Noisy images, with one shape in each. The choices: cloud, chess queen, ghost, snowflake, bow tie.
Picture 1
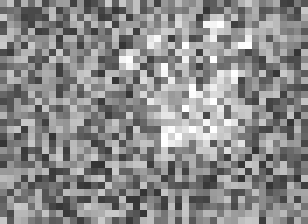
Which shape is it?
chess queen
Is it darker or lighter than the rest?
lighter
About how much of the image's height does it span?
two thirds
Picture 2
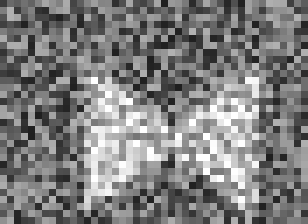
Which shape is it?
bow tie
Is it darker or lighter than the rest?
lighter
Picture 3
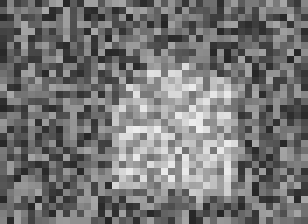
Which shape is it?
ghost
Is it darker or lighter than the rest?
lighter
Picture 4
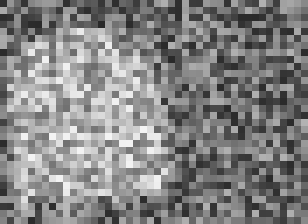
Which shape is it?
ghost
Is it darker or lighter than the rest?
lighter
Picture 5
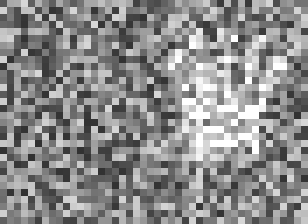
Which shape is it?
chess queen
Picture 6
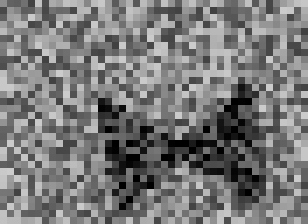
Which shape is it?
bow tie
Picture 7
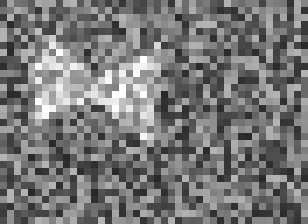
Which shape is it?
bow tie
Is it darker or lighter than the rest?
lighter
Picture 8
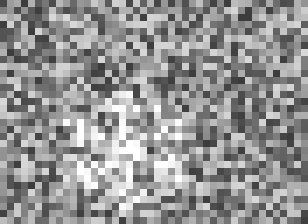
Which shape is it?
snowflake
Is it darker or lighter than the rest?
lighter
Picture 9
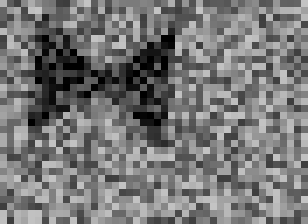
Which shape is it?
bow tie
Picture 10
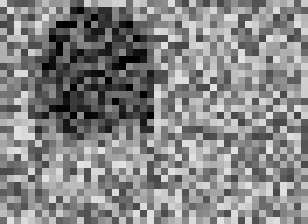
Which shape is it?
ghost
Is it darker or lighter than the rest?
darker
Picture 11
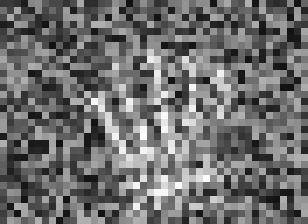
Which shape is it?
chess queen
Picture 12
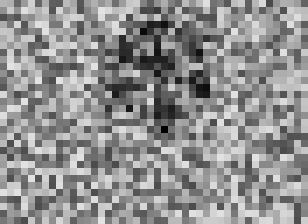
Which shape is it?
snowflake
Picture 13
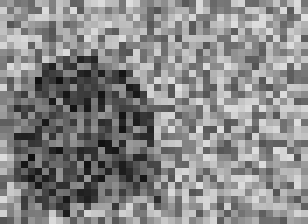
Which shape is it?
ghost
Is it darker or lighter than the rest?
darker
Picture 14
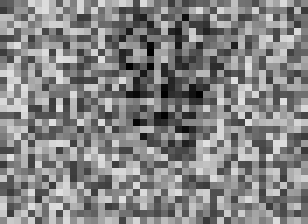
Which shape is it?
chess queen
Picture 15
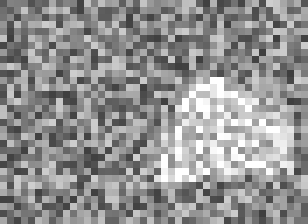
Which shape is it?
cloud
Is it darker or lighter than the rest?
lighter
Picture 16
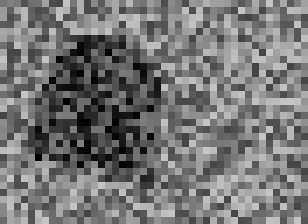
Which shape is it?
ghost
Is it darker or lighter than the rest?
darker
